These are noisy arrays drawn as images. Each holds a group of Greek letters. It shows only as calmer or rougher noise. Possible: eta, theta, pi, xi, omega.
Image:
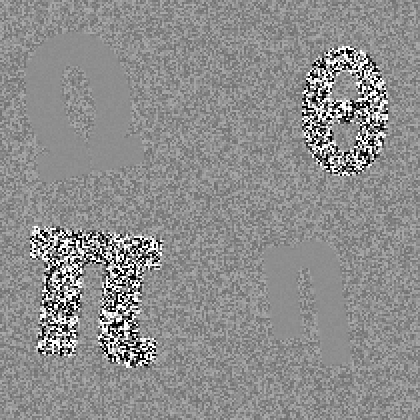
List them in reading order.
top left: calm omega; top right: rough theta; bottom left: rough pi; bottom right: calm eta
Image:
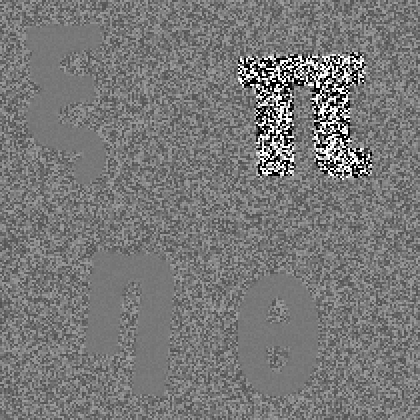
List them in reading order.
top left: calm xi; top right: rough pi; bottom left: calm eta; bottom right: calm theta
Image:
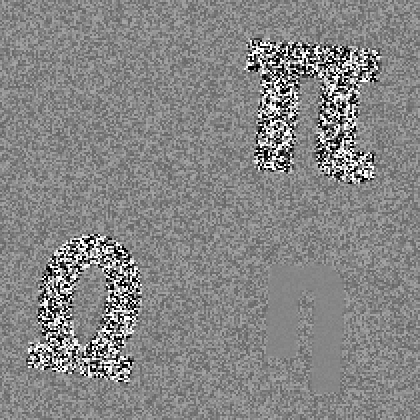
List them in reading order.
top right: rough pi; bottom left: rough omega; bottom right: calm eta
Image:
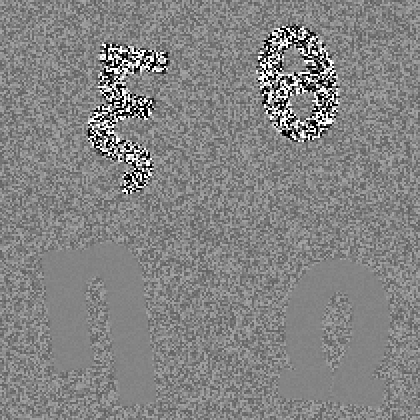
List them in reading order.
top left: rough xi; top right: rough theta; bottom left: calm eta; bottom right: calm omega
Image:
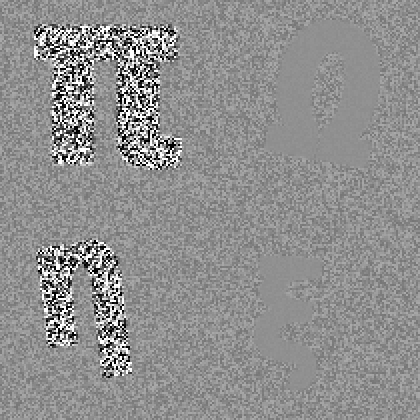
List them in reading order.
top left: rough pi; top right: calm omega; bottom left: rough eta; bottom right: calm xi
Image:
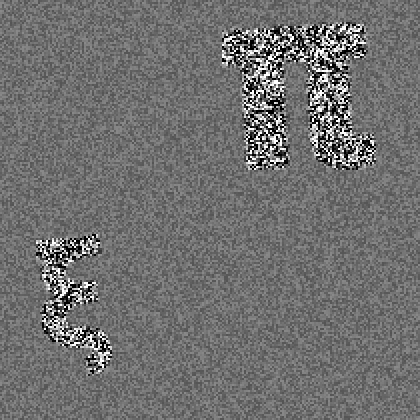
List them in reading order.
top right: rough pi; bottom left: rough xi
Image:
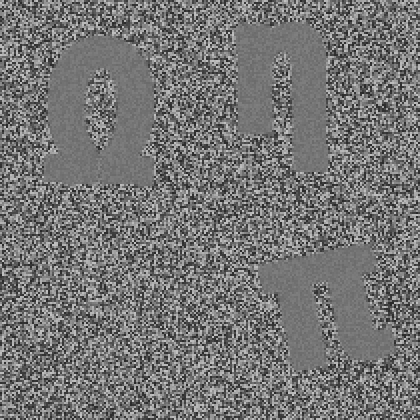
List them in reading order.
top left: calm omega; top right: calm eta; bottom right: calm pi
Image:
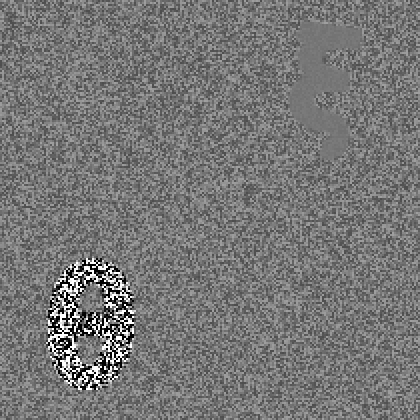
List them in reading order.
top right: calm xi; bottom left: rough theta
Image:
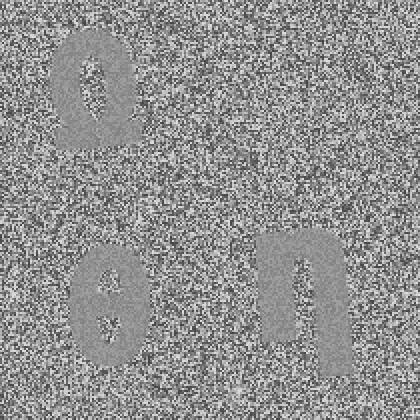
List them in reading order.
top left: calm omega; bottom left: calm theta; bottom right: calm eta
